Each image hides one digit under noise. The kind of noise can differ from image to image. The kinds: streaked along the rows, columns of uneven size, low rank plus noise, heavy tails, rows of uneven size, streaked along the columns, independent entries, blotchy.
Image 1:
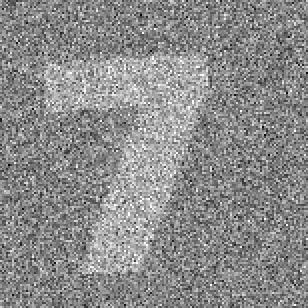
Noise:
independent entries
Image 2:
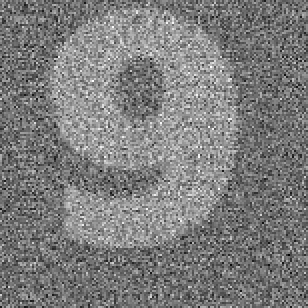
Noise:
low rank plus noise
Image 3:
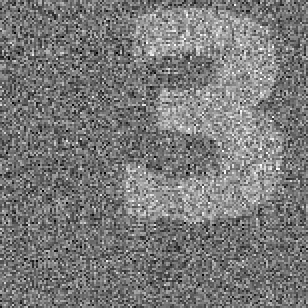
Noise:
low rank plus noise
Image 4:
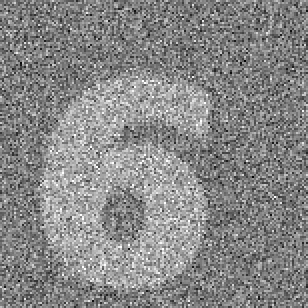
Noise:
independent entries
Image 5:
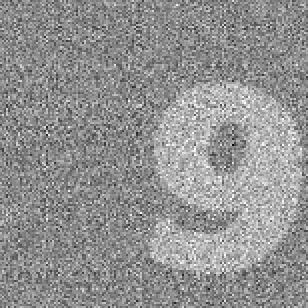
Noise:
low rank plus noise
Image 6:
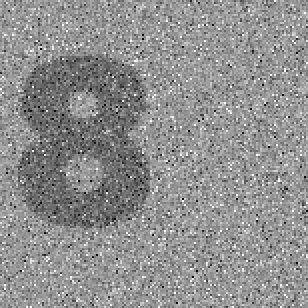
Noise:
heavy tails
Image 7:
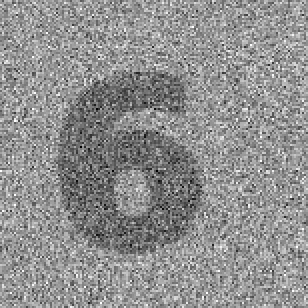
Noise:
low rank plus noise
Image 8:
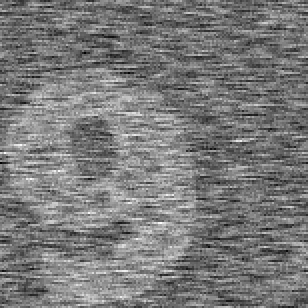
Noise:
streaked along the rows
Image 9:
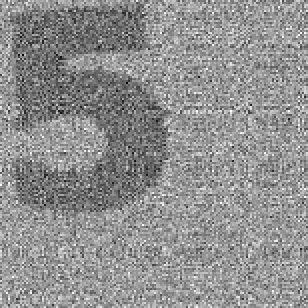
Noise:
low rank plus noise
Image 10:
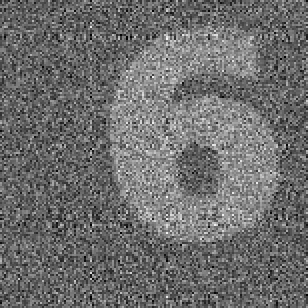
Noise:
low rank plus noise
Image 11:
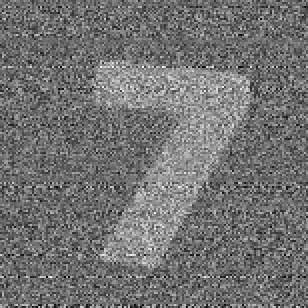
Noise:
rows of uneven size
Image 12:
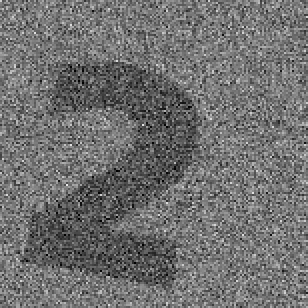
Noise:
low rank plus noise
